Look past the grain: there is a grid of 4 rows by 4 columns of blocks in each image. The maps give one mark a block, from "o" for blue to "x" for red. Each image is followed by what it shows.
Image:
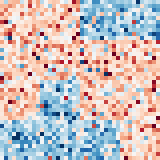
x x o o
x x x x
x o x x
o o o x
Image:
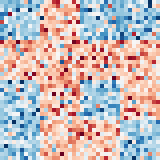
o x o o
x x x x
o x o x
o x x o
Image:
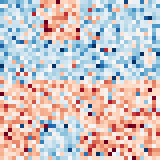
o x o o
o o o o
x x x x
x o x x
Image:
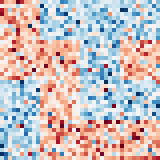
x o o o
x x o x
o x o o
o x x x
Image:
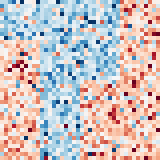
o o o x
x o o x
x o x x
x o x x
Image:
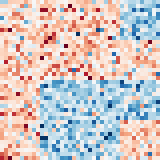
x x x o
x x x x
x o o o
x o o x
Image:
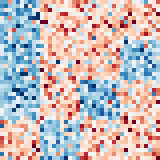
o x x x
o x x o
o x o x
x o x x
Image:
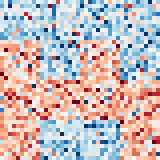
o o o o
x o x o
x x x x
x o o x
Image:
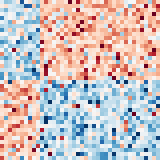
o x x x
o x x x
x o o o
x o o o
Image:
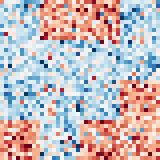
o x x o
o o o o
o o o x
x o x x
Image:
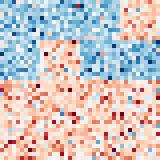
o o o x
o x o o
x x x x
x x x x
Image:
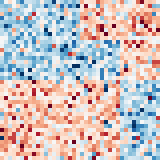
o o x x
o o o x
x x x o
x x x o
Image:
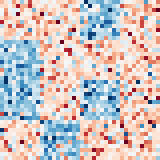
x x o x
o x x x
o x o x
x o x x
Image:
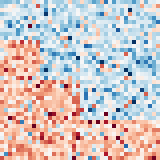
o o o o
x o o o
x x o o
x x x x
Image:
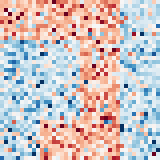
x x x o
o o x o
o o x o
o x x o
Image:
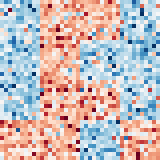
o x x o
o x o o
o x x o
x x o x
